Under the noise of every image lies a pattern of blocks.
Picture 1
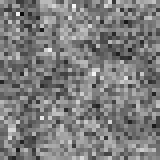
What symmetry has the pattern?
top and bottom mirror each other
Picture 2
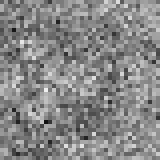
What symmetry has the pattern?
top and bottom mirror each other
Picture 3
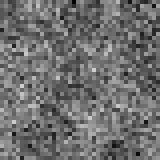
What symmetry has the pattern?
no symmetry
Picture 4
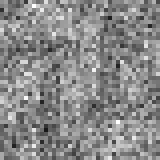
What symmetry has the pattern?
the same after a half turn
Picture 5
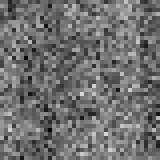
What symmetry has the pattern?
top and bottom mirror each other
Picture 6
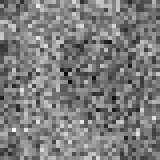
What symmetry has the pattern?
top and bottom mirror each other
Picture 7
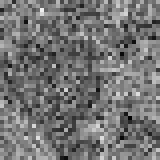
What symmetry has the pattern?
top and bottom mirror each other
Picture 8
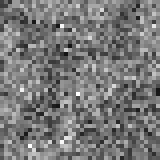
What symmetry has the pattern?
mirrored about the diagonal from the top left
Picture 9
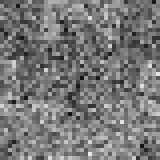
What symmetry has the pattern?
left and right mirror each other
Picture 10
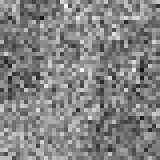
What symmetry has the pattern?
no symmetry
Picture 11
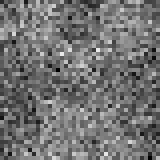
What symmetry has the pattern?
left and right mirror each other
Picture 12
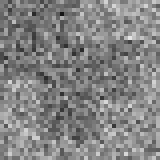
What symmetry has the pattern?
mirrored about the diagonal from the top left
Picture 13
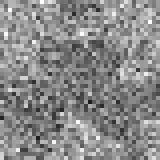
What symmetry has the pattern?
left and right mirror each other
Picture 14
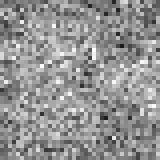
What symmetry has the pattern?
top and bottom mirror each other
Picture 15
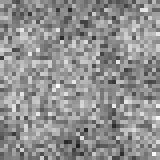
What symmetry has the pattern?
top and bottom mirror each other
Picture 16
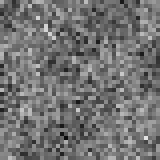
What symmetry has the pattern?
the same after a half turn
